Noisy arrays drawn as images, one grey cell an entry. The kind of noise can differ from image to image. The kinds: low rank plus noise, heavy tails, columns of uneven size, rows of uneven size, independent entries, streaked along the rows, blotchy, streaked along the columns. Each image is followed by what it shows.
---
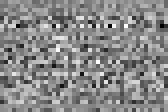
rows of uneven size
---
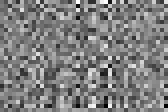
low rank plus noise
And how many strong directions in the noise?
one
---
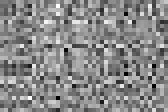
low rank plus noise
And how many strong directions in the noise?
two
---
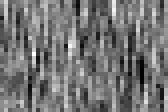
streaked along the columns
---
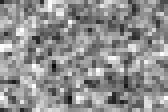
blotchy
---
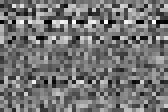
rows of uneven size
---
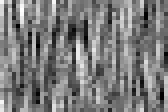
streaked along the columns
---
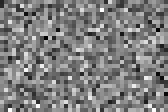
independent entries
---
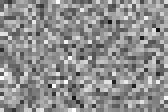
independent entries
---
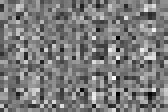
low rank plus noise
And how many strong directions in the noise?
two
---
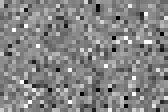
heavy tails
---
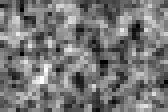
blotchy
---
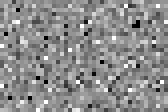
heavy tails
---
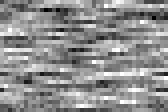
streaked along the rows
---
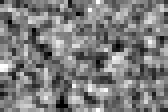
blotchy
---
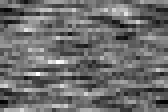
streaked along the rows
